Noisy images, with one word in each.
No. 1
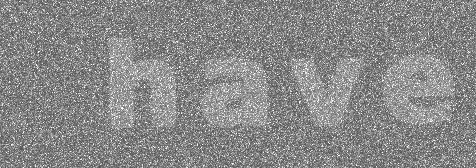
have
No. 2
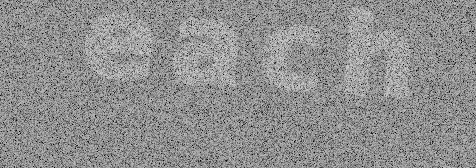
each
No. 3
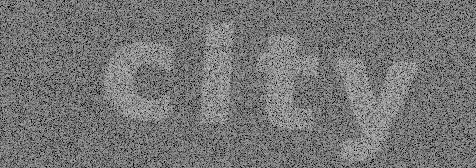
city
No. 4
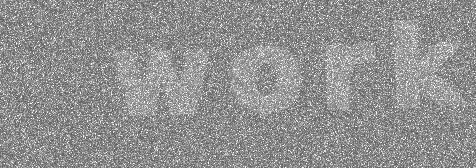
work
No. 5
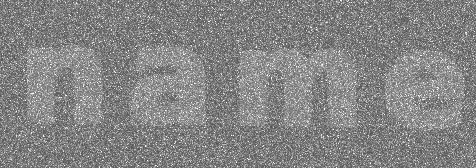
name
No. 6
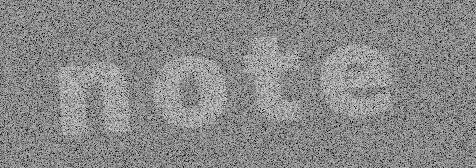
note
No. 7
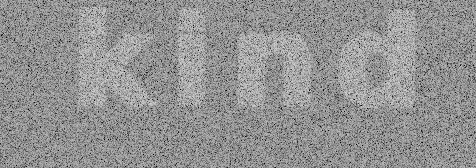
kind
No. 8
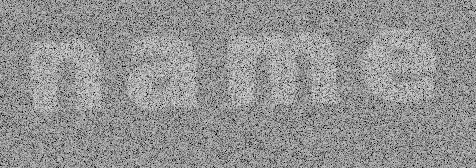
name
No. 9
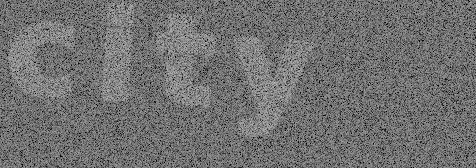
city
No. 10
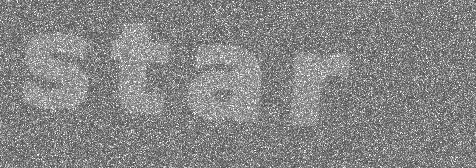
star
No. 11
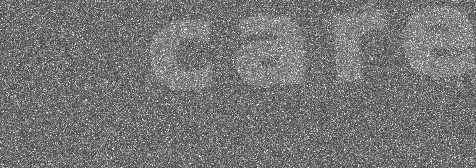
care
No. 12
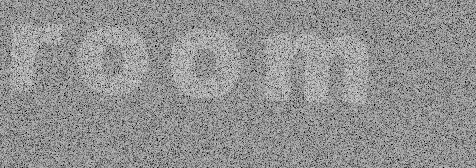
room
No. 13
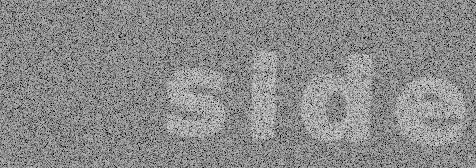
side
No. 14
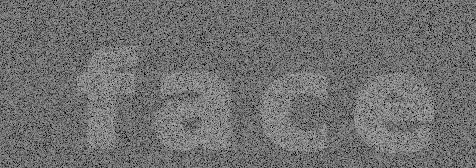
face
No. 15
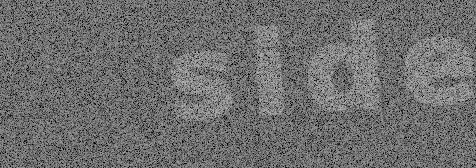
side
